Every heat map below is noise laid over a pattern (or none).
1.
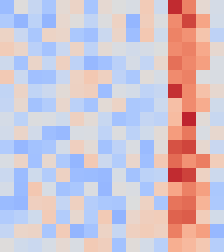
one vertical stripe
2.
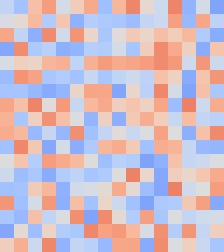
only noise
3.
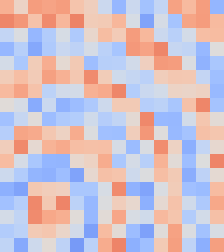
rings round one point
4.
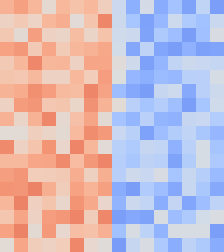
a sharp edge
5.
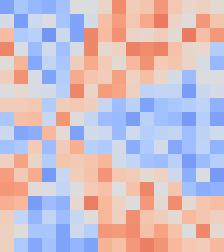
spokes from one point
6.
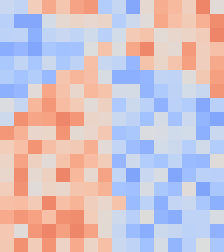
spokes from one point
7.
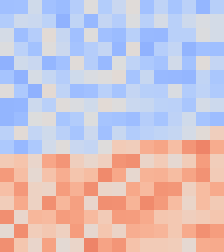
a sharp edge
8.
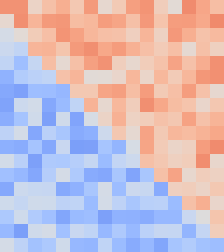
a sharp edge
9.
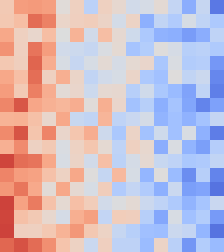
a smooth slope
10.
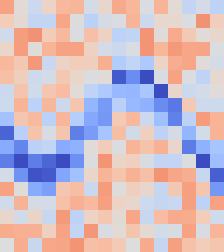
a wavy band
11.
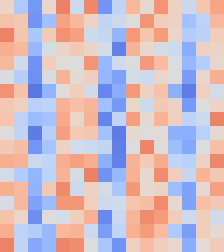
vertical stripes
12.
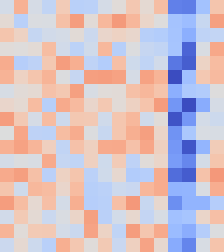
one vertical stripe
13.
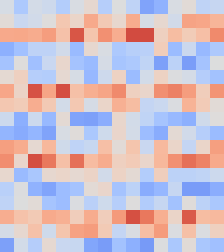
horizontal stripes
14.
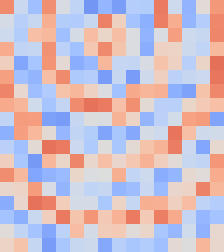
rings round one point
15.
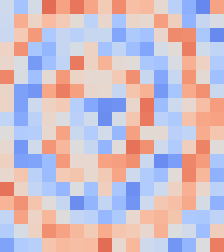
rings round one point
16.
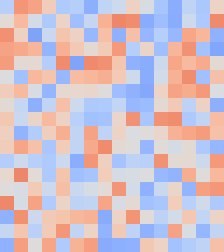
only noise
